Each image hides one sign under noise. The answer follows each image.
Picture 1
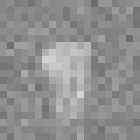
pilcrow
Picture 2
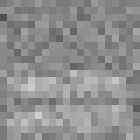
equals sign
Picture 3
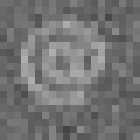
at sign
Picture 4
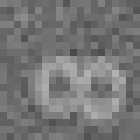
infinity sign
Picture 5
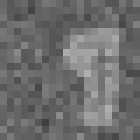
pilcrow
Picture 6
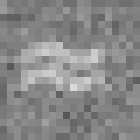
approximately sign
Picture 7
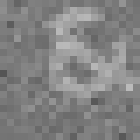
ampersand
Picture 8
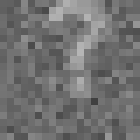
question mark
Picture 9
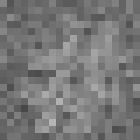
hash sign
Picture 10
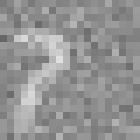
question mark
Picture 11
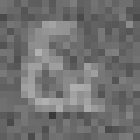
ampersand
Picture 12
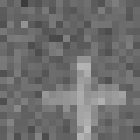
plus sign
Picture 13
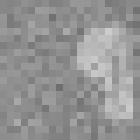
pilcrow
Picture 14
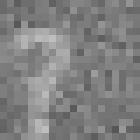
question mark
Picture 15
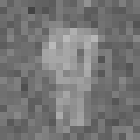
pilcrow
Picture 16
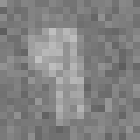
pilcrow
